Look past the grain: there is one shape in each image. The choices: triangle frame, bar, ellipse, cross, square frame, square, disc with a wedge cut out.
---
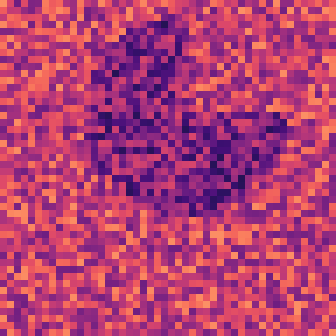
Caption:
dark disc with a wedge cut out
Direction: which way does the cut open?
up and right
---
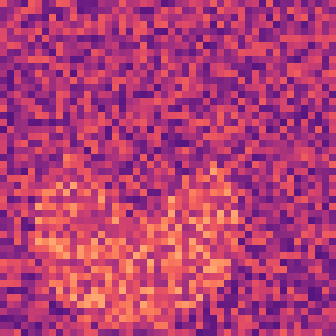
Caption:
light disc with a wedge cut out
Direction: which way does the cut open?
up
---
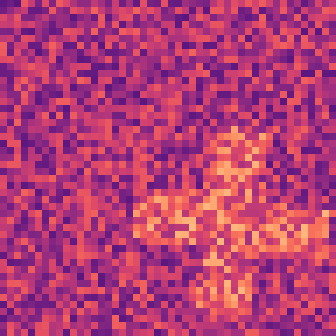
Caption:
light cross
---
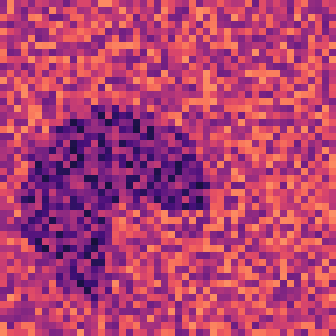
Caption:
dark disc with a wedge cut out
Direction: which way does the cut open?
down and right
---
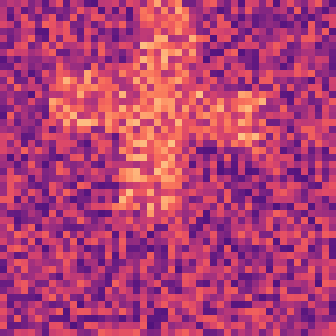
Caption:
light cross
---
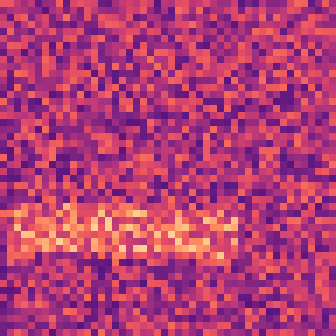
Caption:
light bar
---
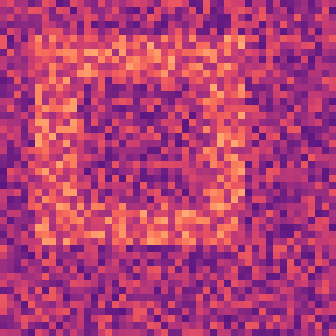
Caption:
light square frame
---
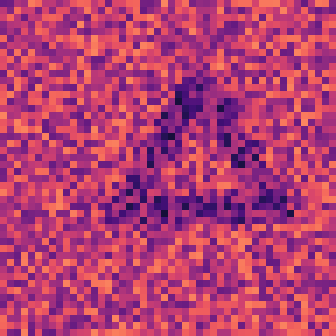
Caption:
dark triangle frame
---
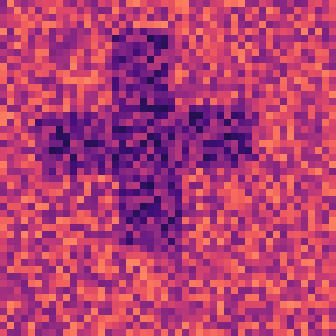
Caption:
dark cross
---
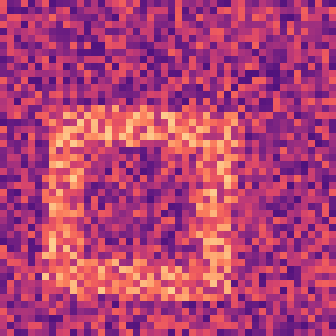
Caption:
light square frame
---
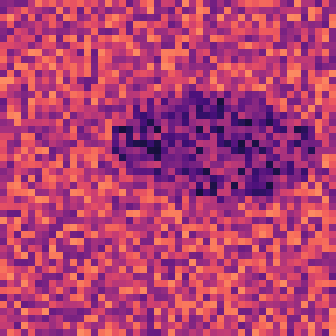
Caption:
dark ellipse
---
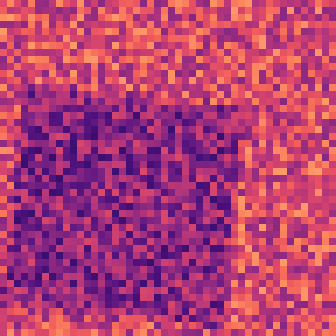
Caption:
dark square
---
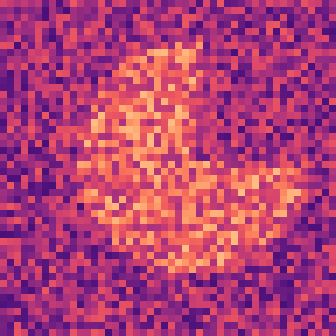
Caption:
light disc with a wedge cut out
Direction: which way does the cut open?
up and right
